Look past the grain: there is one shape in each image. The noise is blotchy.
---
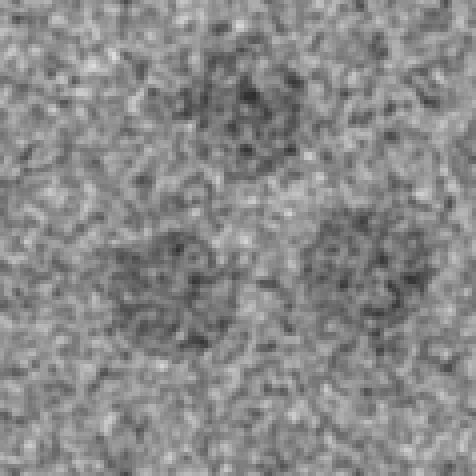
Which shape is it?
three dots
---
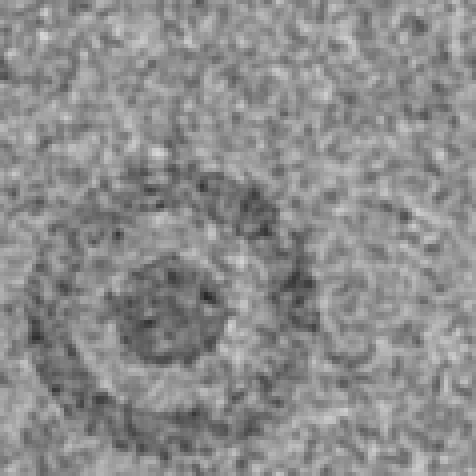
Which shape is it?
bullseye
